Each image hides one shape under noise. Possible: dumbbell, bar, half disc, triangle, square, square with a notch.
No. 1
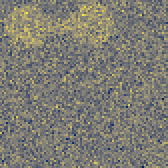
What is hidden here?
light dumbbell
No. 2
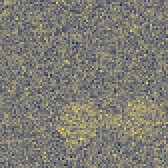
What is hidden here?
light dumbbell
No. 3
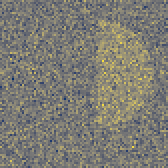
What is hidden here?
light half disc
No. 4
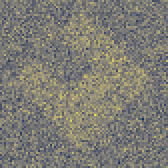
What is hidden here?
light square with a notch
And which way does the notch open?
up and left
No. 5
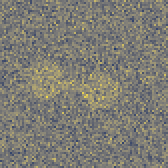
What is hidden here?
light dumbbell
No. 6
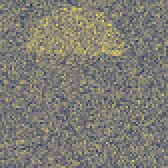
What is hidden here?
light half disc
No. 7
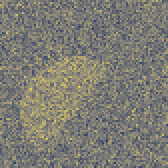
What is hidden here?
light half disc
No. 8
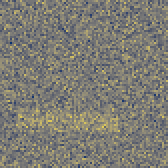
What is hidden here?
light bar
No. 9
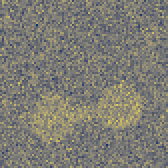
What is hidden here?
light dumbbell
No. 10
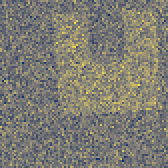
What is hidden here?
light square with a notch
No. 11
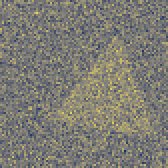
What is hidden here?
light triangle
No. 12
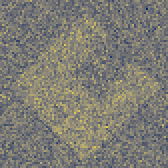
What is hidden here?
light square with a notch
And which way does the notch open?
up and right
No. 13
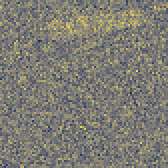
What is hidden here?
light bar
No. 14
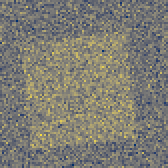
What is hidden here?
light square
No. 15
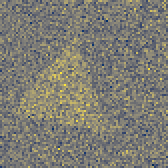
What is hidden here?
light triangle
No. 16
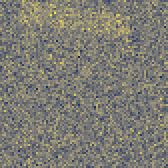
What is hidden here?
light bar
